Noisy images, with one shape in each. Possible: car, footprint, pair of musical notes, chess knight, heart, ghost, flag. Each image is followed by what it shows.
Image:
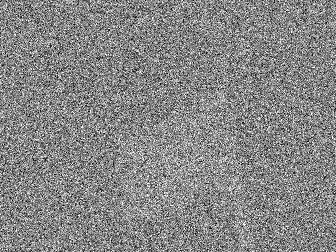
flag
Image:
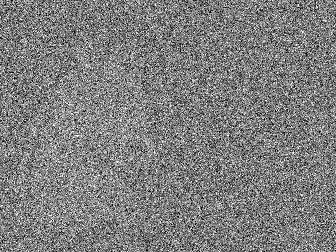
chess knight
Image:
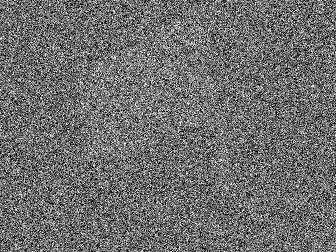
flag
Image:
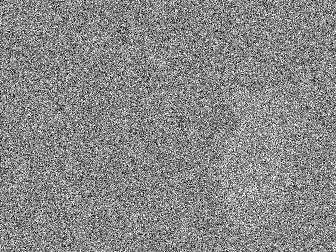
footprint
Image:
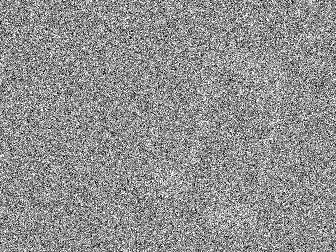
pair of musical notes
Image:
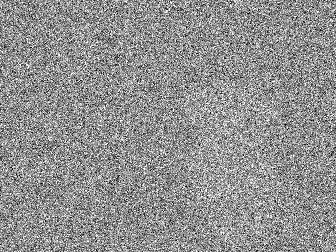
footprint
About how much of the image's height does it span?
two thirds
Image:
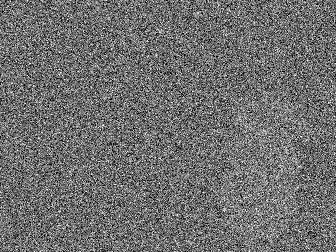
footprint
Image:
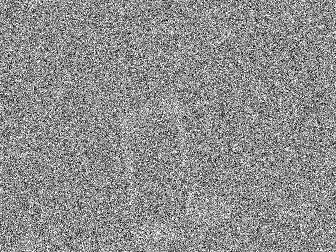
pair of musical notes
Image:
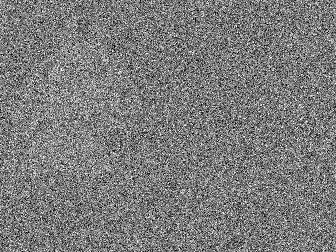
chess knight
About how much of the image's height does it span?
two thirds
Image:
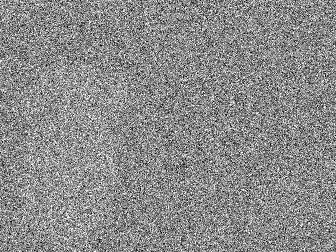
footprint
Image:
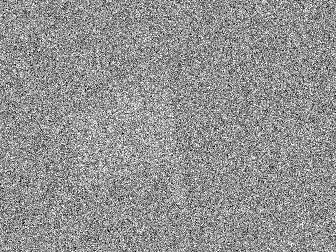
flag
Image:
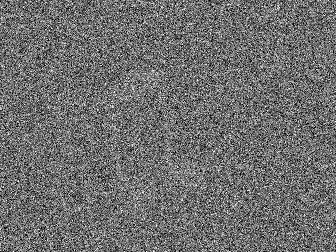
pair of musical notes
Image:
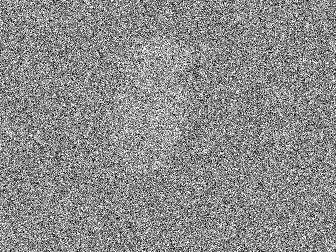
footprint
